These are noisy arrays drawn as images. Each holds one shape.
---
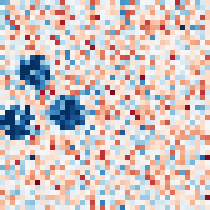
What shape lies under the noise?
three dots
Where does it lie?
middle left
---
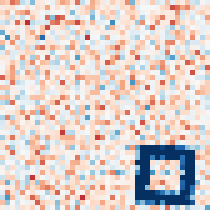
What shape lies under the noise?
square frame
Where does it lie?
bottom right
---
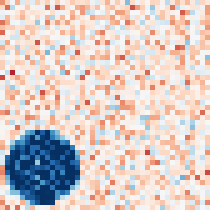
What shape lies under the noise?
disc
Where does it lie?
bottom left
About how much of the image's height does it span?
a third
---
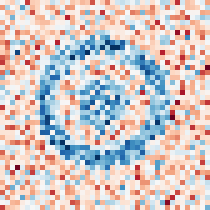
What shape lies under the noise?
bullseye
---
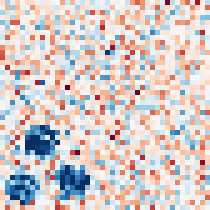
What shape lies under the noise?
three dots
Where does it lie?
bottom left
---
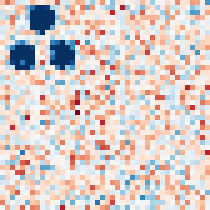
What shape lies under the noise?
three dots
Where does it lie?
top left
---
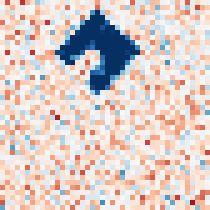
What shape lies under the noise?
square with a notch
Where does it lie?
top middle
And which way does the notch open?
down and left
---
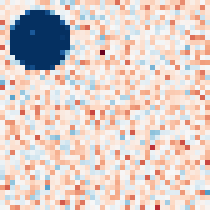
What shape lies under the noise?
disc
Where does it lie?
top left
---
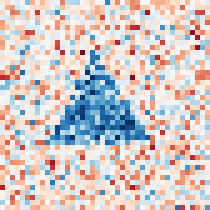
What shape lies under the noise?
triangle
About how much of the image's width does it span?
half
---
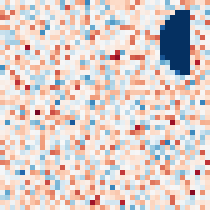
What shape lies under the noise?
half disc
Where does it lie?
top right
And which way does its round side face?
left
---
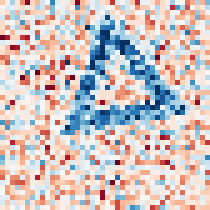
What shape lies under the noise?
triangle frame
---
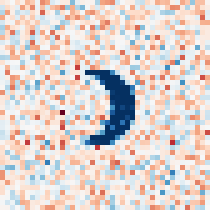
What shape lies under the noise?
crescent
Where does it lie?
centre
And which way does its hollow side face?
left
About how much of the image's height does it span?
a third
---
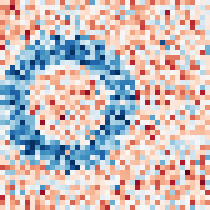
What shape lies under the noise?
ring
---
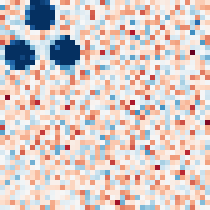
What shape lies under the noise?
three dots
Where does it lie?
top left
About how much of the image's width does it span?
a third
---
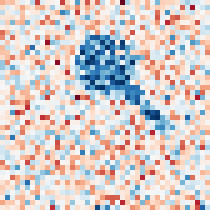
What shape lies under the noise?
lollipop
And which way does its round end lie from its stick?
up and left
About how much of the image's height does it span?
half
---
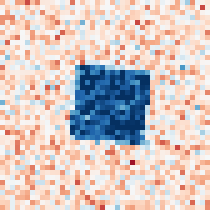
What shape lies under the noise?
square
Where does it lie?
centre
